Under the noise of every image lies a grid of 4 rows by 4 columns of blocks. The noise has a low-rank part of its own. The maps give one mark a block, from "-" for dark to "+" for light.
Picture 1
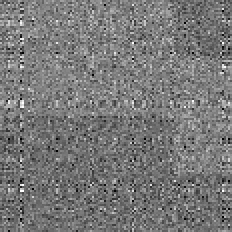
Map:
+ + + -
+ + + +
- - - +
- - - -
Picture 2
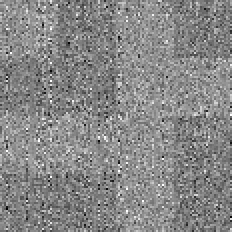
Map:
+ - + -
- - + +
+ + + -
- - + -
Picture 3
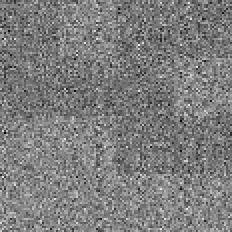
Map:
- + - -
- - - +
+ + - -
+ + + +
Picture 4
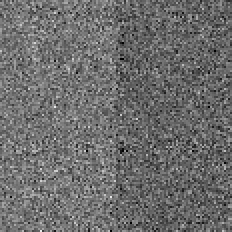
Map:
+ + - -
+ + - -
+ + - -
+ + - -
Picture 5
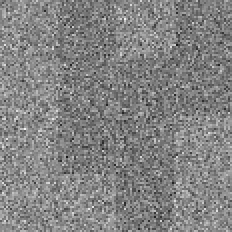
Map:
+ - + -
+ - - -
+ - - +
+ + - +
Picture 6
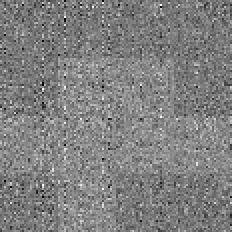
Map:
- - - -
- + + -
+ + + +
- + - -
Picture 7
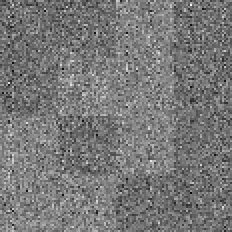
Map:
- - + -
- + + -
+ - + -
+ + - -
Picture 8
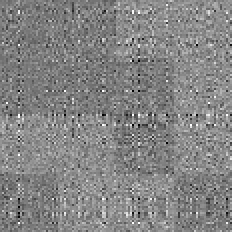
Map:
- - + +
- - - +
+ + - +
- + + -
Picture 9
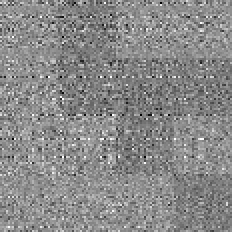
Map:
+ - + +
+ - - -
+ + - +
+ + + -
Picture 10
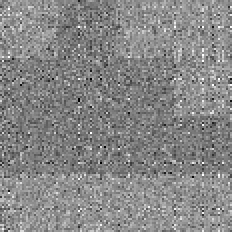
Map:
+ - + +
- - - +
- - - -
+ + + +
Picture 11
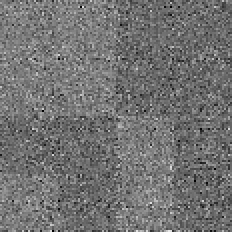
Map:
+ + - -
+ + - -
- - + -
+ - + -
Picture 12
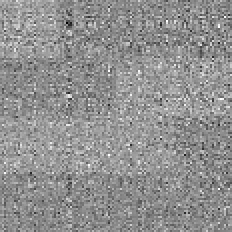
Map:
+ - - -
- - + +
+ + + -
- - - -
